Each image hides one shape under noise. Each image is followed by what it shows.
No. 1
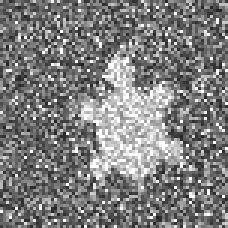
turtle
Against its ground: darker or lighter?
lighter
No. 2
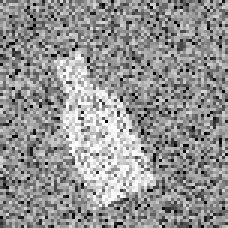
bottle
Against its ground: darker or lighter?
lighter
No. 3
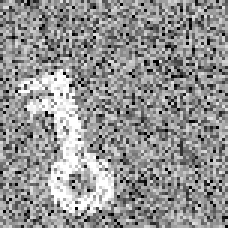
key
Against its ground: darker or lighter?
lighter
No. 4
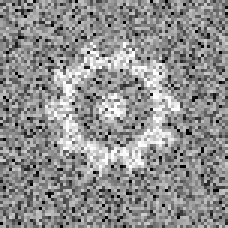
gear
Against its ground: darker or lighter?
lighter
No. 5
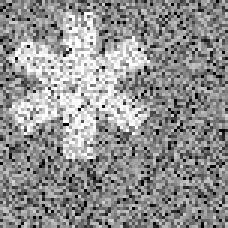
asterisk
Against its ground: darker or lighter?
lighter
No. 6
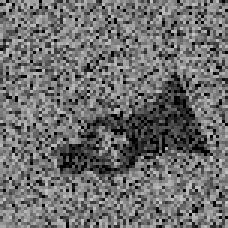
chess bishop
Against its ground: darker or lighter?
darker
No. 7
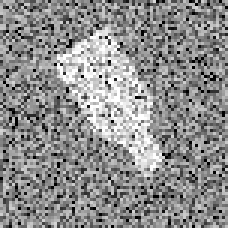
bottle
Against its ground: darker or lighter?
lighter
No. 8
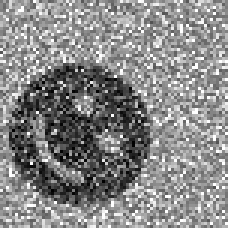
smiling face
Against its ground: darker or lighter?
darker
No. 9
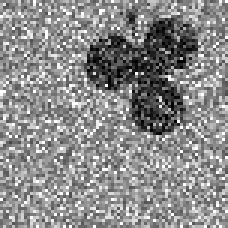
club
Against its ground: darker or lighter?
darker
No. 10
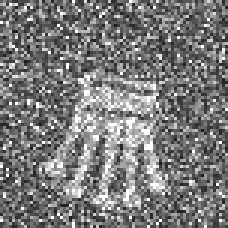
chess queen
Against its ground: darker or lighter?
lighter
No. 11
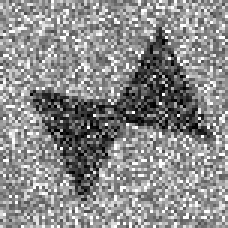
bow tie
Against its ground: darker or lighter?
darker
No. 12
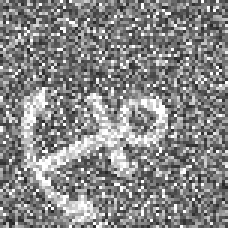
anchor
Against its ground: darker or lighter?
lighter
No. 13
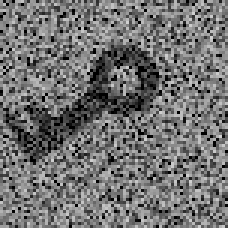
key
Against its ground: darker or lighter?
darker
